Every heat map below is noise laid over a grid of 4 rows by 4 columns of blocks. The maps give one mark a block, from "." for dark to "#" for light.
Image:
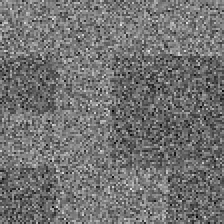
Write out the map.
# # # #
. # . .
# # . .
. # # .
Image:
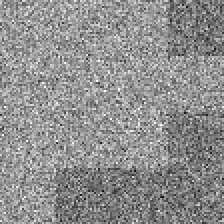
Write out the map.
# # # .
# # # #
# # # .
# . . .
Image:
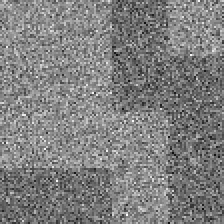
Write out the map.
# # . #
# # . .
# # # .
. . # .
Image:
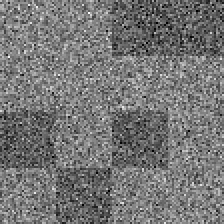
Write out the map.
# # . .
# # # #
. # . #
# . # #
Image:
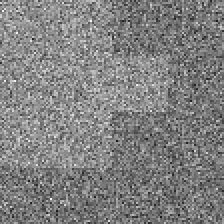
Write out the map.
# # . .
# # # .
# # . .
. . . .
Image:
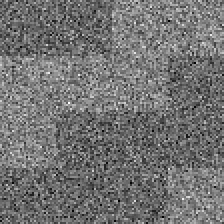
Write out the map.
. . # #
# # # .
# . . .
. . . #
